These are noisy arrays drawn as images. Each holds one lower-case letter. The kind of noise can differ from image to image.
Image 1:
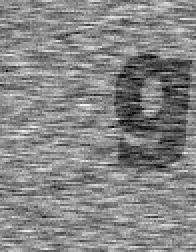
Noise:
streaked along the rows
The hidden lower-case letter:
g
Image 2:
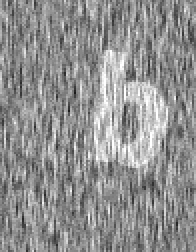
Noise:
streaked along the columns
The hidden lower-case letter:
b
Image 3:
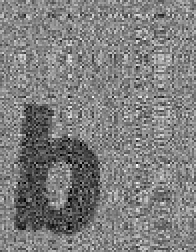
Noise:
low rank plus noise
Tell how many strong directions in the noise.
two
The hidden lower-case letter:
b
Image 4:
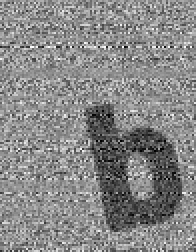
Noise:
rows of uneven size
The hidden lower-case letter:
b
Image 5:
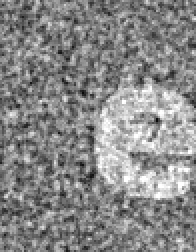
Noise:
blotchy
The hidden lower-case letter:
e
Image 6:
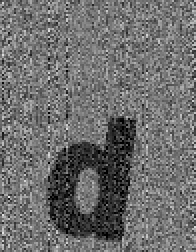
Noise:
columns of uneven size
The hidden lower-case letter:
d
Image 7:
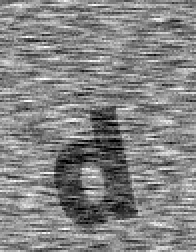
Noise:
streaked along the rows
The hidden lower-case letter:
d
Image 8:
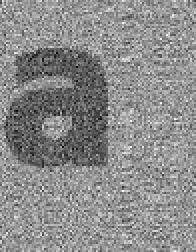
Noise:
low rank plus noise
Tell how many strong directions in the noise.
five to eight
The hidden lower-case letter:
a
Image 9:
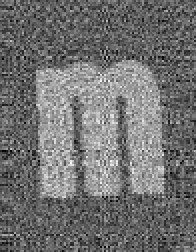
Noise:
low rank plus noise
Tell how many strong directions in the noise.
two
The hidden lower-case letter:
m
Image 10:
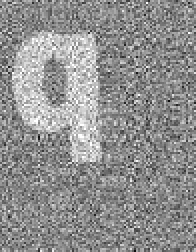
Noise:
low rank plus noise
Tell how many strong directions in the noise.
two
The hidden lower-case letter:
q
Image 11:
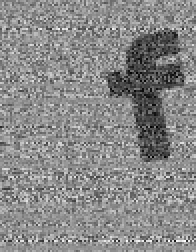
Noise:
rows of uneven size
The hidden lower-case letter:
f
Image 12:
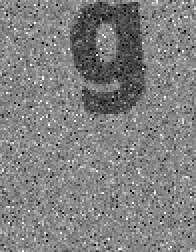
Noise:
heavy tails
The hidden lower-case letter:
g
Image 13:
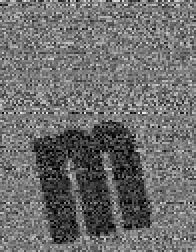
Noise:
rows of uneven size
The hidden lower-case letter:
m
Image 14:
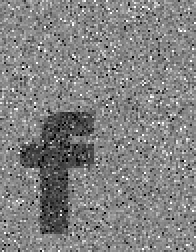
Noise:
heavy tails
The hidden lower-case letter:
f
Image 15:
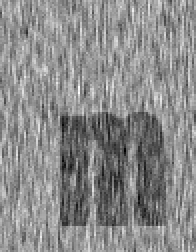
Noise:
streaked along the columns
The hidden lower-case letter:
m
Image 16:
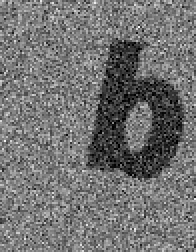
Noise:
independent entries
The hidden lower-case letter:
b
